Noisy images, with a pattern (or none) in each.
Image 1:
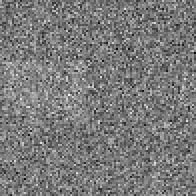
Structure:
one block
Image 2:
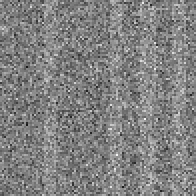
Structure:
bands of columns
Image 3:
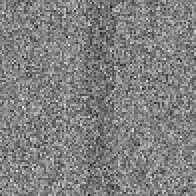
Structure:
one band of columns
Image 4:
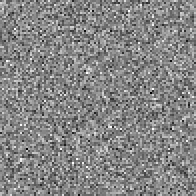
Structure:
only noise
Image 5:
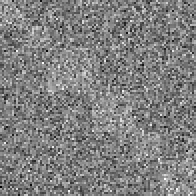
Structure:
blocks along the diagonal
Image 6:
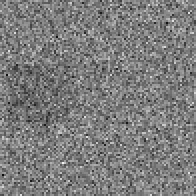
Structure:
one block
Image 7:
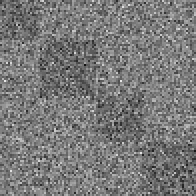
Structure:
blocks along the diagonal
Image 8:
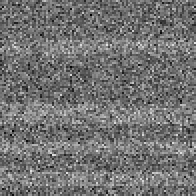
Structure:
bands of rows
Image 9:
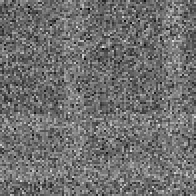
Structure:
bands of rows crossing bands of columns
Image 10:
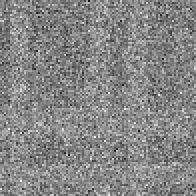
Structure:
bands of rows crossing bands of columns
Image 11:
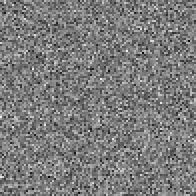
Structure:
only noise
